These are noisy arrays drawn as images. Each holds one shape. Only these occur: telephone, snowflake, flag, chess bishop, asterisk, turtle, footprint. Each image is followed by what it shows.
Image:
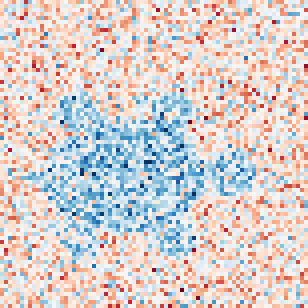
blue turtle
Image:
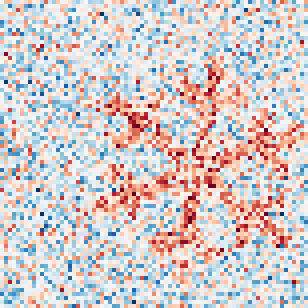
red snowflake
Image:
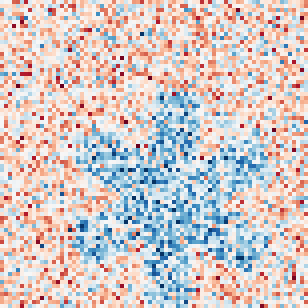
blue asterisk
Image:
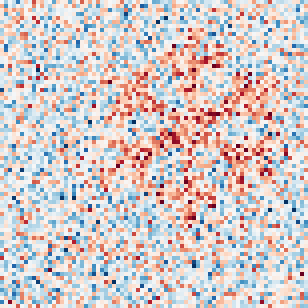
red snowflake
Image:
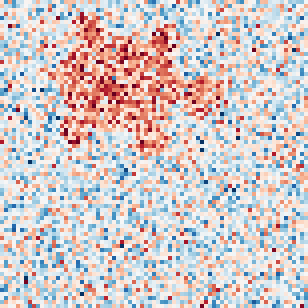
red turtle
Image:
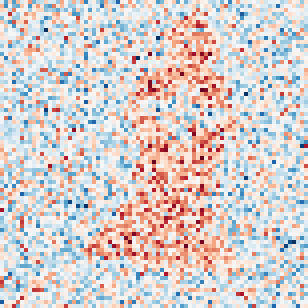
red chess bishop
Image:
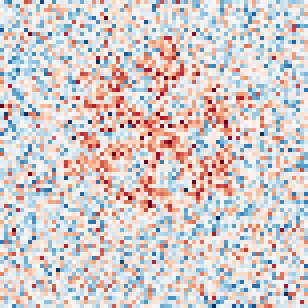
red snowflake
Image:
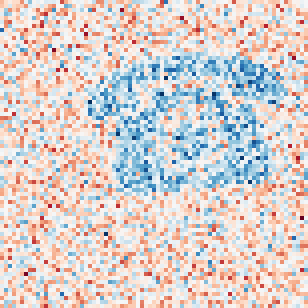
blue telephone
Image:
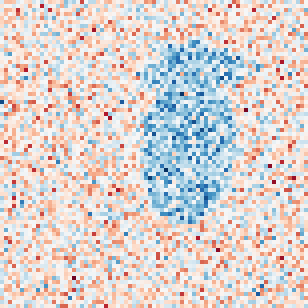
blue footprint
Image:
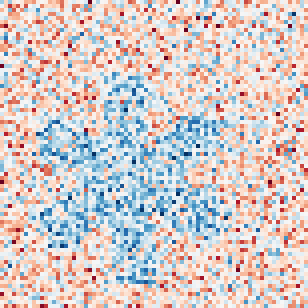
blue asterisk
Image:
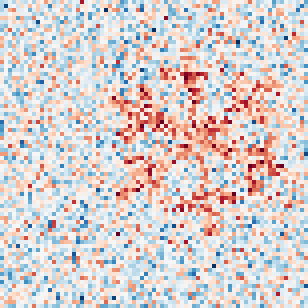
red snowflake
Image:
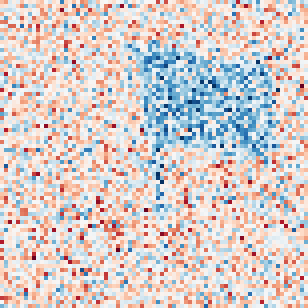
blue flag
